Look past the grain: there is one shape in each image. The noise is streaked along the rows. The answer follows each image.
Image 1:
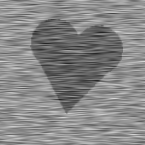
heart
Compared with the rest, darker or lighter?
darker
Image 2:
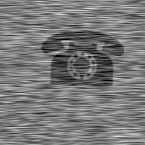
telephone
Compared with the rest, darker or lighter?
darker
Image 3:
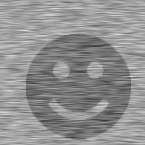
smiling face
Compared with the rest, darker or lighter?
darker
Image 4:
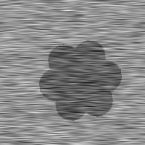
flower
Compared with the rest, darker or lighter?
darker
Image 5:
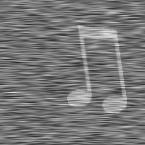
pair of musical notes
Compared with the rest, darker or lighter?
lighter
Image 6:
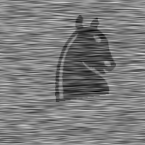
chess knight
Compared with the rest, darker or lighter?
darker
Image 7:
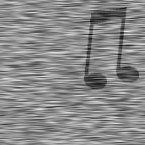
pair of musical notes
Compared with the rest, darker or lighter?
darker
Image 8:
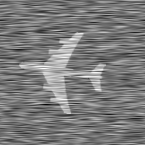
airplane
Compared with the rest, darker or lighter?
lighter
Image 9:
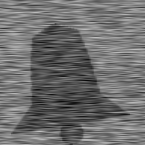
bell
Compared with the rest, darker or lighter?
darker
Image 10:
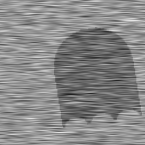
ghost
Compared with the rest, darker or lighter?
darker
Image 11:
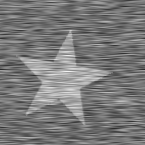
star
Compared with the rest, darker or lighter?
lighter
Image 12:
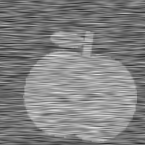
apple
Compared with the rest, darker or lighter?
lighter
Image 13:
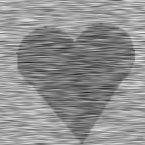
heart
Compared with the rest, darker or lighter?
darker
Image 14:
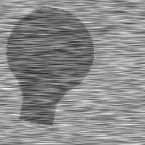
light bulb
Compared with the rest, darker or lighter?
darker
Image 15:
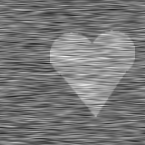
heart
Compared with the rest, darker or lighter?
lighter
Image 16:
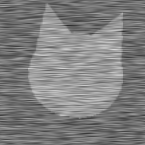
cat's head
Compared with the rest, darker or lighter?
lighter
